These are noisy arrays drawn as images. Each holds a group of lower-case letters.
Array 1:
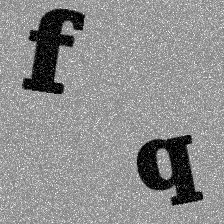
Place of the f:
top left
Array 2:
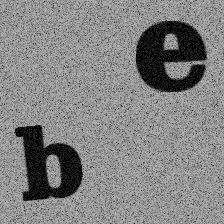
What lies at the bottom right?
nothing
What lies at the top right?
e
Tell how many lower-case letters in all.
2
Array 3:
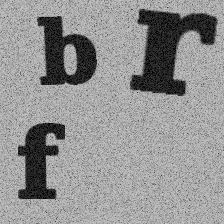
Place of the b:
top left
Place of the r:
top right
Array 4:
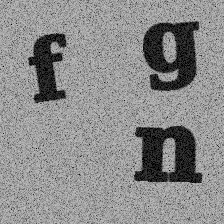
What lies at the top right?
g
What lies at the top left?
f
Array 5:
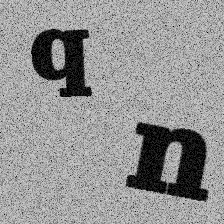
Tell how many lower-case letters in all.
2
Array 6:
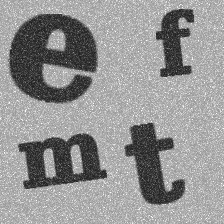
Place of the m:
bottom left
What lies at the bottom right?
t
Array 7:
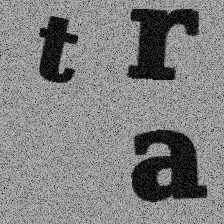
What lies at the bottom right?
a
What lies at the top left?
t
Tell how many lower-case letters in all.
3
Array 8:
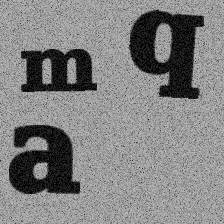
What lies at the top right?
q
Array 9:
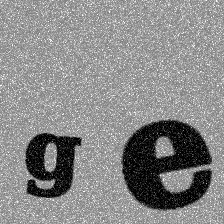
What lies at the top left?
nothing
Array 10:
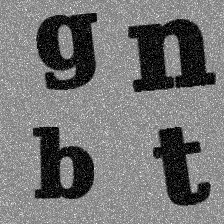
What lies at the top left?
g
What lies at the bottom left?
b
